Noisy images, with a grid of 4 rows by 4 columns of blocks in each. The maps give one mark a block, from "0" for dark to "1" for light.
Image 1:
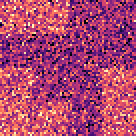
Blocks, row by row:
1 1 0 0
0 0 0 0
1 0 0 1
1 1 0 1
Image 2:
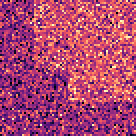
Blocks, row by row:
0 1 1 1
0 1 1 1
0 0 1 1
0 0 0 0
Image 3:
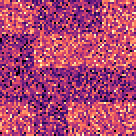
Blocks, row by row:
1 0 0 1
0 1 1 1
0 0 0 0
1 0 1 1
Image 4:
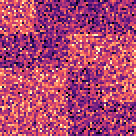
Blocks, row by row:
1 0 0 0
0 0 1 1
1 1 0 1
1 1 0 0
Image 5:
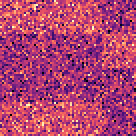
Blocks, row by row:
1 1 1 0
0 0 0 1
0 0 0 0
1 1 1 0
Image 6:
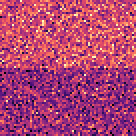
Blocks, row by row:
1 1 1 1
1 1 1 1
0 0 0 0
0 0 0 0
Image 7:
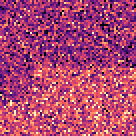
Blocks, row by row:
0 0 0 0
0 0 0 0
0 1 1 1
1 1 1 1
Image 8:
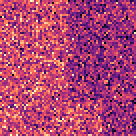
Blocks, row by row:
1 1 0 0
1 1 0 0
1 1 0 0
1 1 1 0
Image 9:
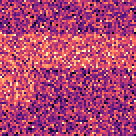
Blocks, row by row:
0 0 0 0
1 1 1 1
1 0 0 0
0 0 0 0
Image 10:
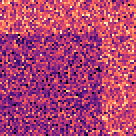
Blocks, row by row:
1 1 1 1
0 0 0 1
0 0 0 1
0 0 0 1
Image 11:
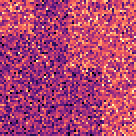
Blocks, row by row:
1 0 1 1
0 0 1 1
0 0 0 1
0 0 0 1
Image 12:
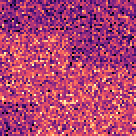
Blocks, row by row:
0 0 0 0
1 1 0 0
1 1 1 1
0 1 1 1
